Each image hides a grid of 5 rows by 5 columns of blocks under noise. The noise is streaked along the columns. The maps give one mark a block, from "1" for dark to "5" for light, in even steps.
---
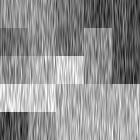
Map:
33211
23231
34531
55444
13444
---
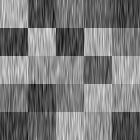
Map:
51321
15153
54425
31354
12541
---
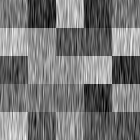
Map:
31513
54225
24451
33314
52422
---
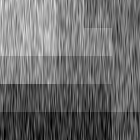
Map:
55433
55443
44333
22223
11112
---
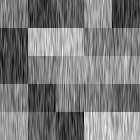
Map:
31241
15533
13444
31332
42155
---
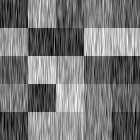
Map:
14232
41155
25421
31532
14431
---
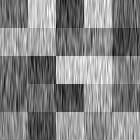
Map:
25152
44231
21553
22142
31434
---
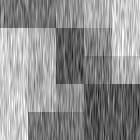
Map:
22345
54135
54124
54311
52211
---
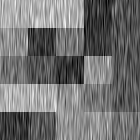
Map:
55512
41312
32142
55432
12443
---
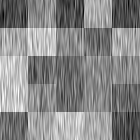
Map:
13141
45324
52233
53232
24541
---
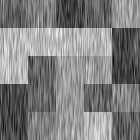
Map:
23124
55551
52441
12423
13452
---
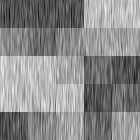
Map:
11155
32344
55421
55512
13424
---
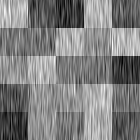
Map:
52152
33545
45331
24453
14352
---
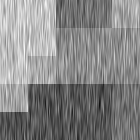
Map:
55224
55333
54333
41112
11112
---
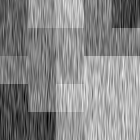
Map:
24531
23433
33455
13555
11455
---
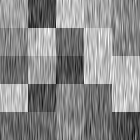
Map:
41543
35253
24155
51325
22321
